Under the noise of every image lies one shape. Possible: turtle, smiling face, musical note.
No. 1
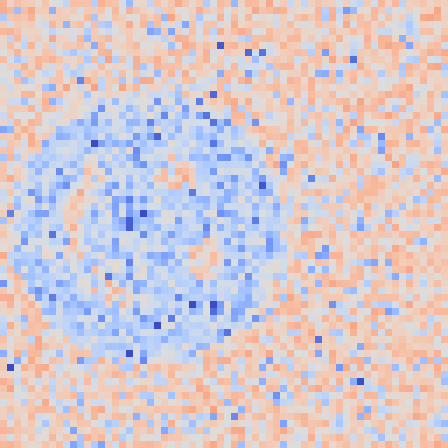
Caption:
blue smiling face
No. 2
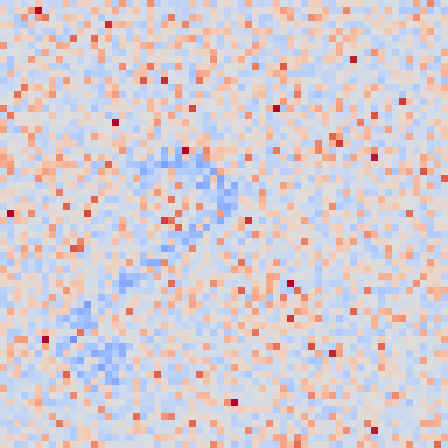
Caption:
blue musical note
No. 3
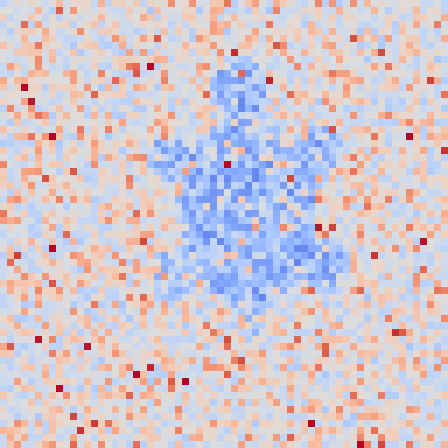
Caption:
blue turtle
